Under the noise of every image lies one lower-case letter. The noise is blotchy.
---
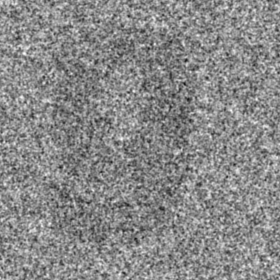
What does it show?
dark g
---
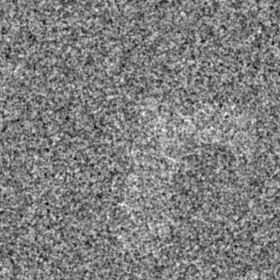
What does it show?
light r
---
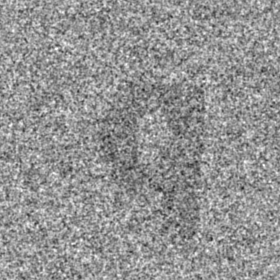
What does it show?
dark q
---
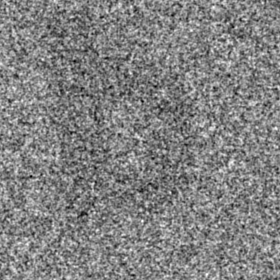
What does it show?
dark b
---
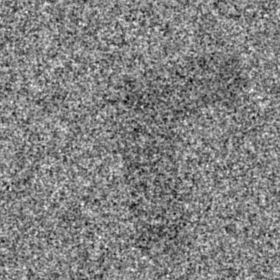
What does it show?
dark r
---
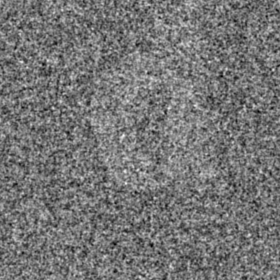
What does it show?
light d
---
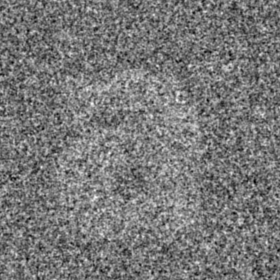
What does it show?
light a
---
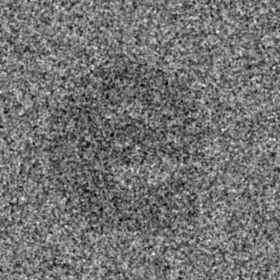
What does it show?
dark e
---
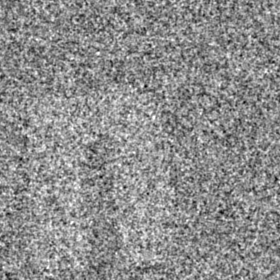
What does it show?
light n
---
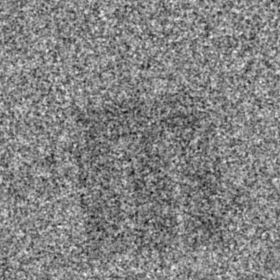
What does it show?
dark m
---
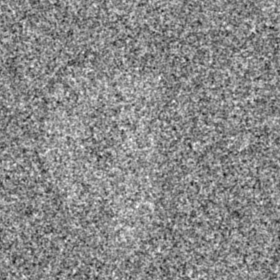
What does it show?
light q
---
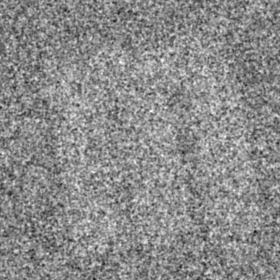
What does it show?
light m
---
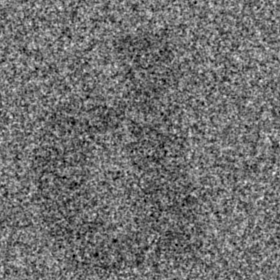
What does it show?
dark d
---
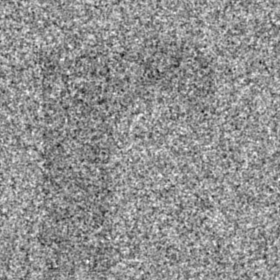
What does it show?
dark r
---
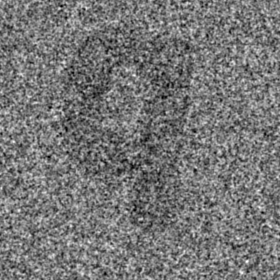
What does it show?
dark q
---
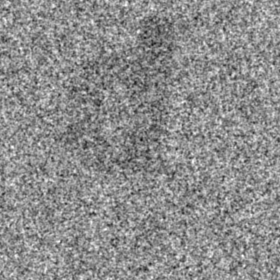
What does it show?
dark d
